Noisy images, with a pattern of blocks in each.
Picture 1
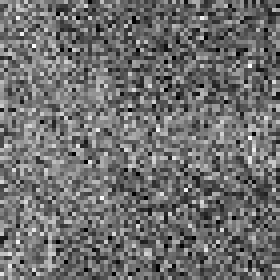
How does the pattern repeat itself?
top and bottom mirror each other
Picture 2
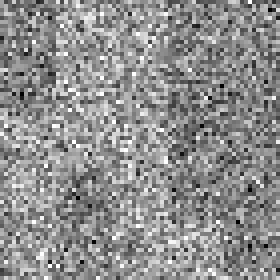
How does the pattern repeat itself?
no symmetry
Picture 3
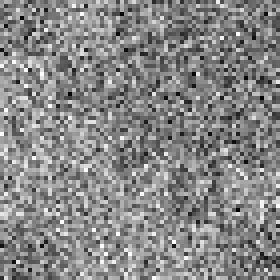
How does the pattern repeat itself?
mirrored about the diagonal from the bottom left
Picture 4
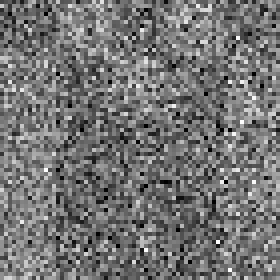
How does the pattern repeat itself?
left and right mirror each other
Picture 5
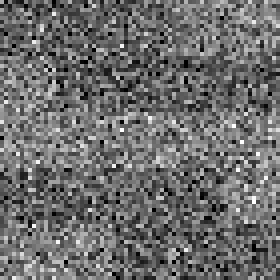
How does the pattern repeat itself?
the same after a half turn
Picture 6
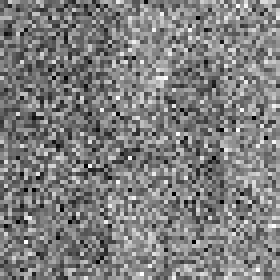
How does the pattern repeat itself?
top and bottom mirror each other
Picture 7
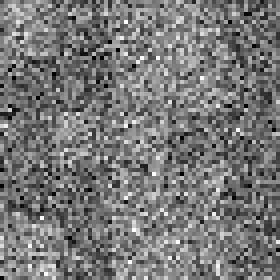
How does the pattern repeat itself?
top and bottom mirror each other
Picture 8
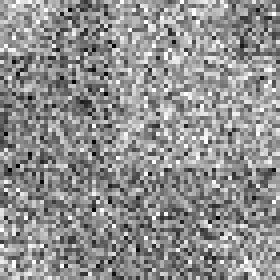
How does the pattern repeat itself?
mirrored about the diagonal from the bottom left
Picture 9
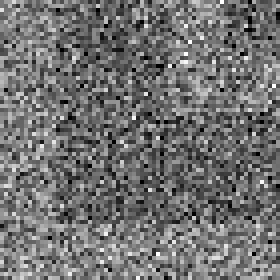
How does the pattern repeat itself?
mirrored about the diagonal from the bottom left
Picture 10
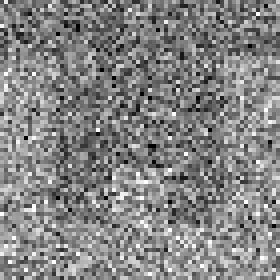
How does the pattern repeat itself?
left and right mirror each other
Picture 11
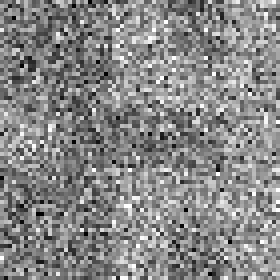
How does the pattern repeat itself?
top and bottom mirror each other
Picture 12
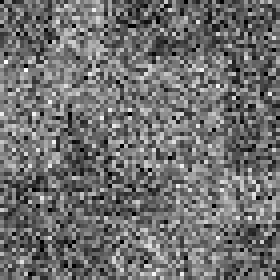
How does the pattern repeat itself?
mirrored about the diagonal from the bottom left
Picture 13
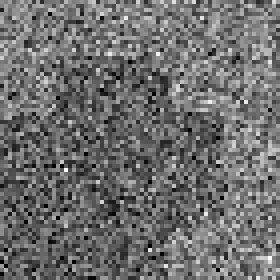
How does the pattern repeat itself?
mirrored about the diagonal from the bottom left
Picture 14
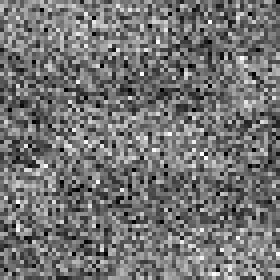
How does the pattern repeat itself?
the same after a half turn
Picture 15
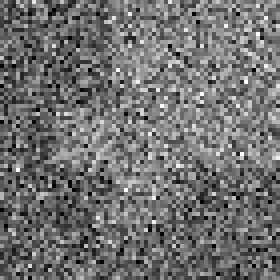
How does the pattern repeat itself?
mirrored about the diagonal from the bottom left
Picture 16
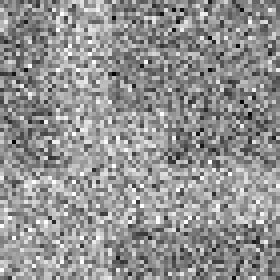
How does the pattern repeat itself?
mirrored about the diagonal from the bottom left
